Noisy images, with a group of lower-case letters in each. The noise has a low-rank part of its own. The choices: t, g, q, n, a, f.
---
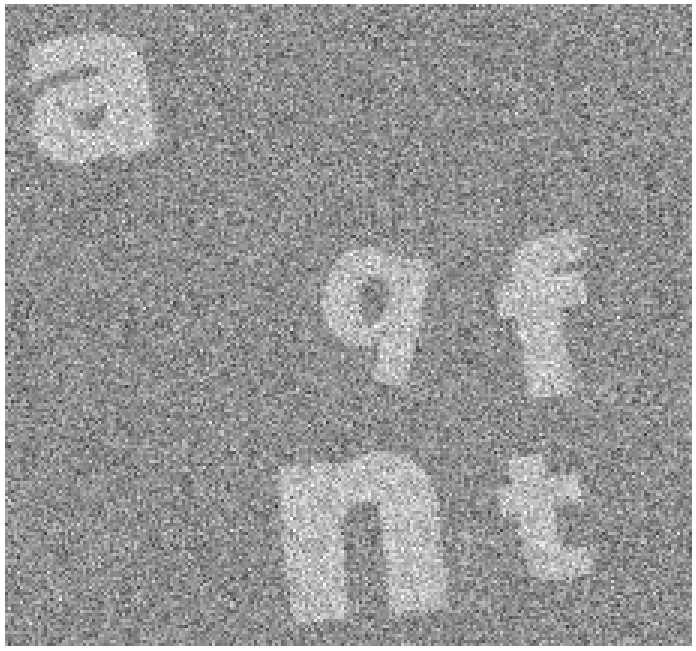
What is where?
top left: a; centre: q; middle right: f; bottom middle: n; bottom right: t
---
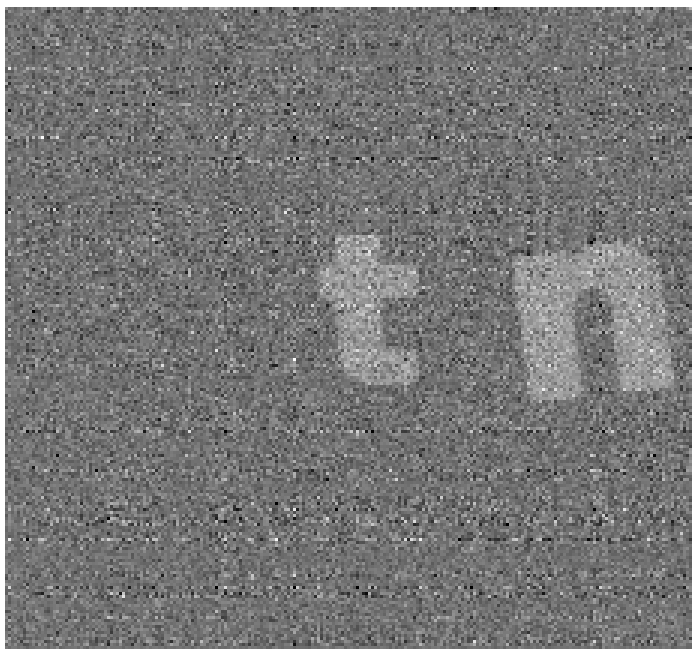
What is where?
centre: t; middle right: n
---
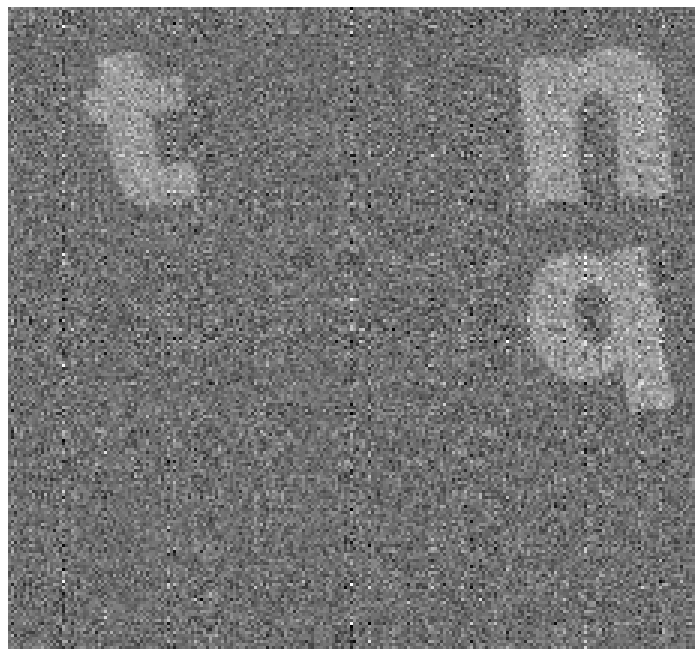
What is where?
top left: t; top right: n; middle right: q
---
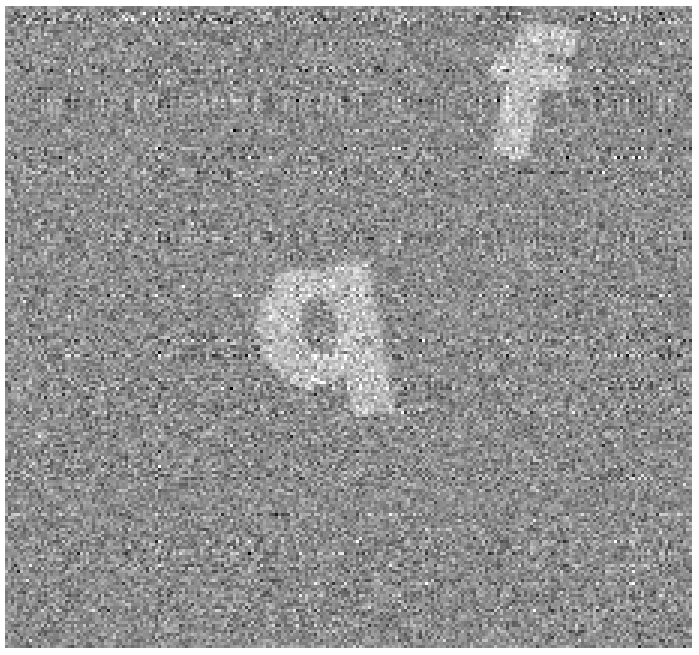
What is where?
top right: f; centre: q
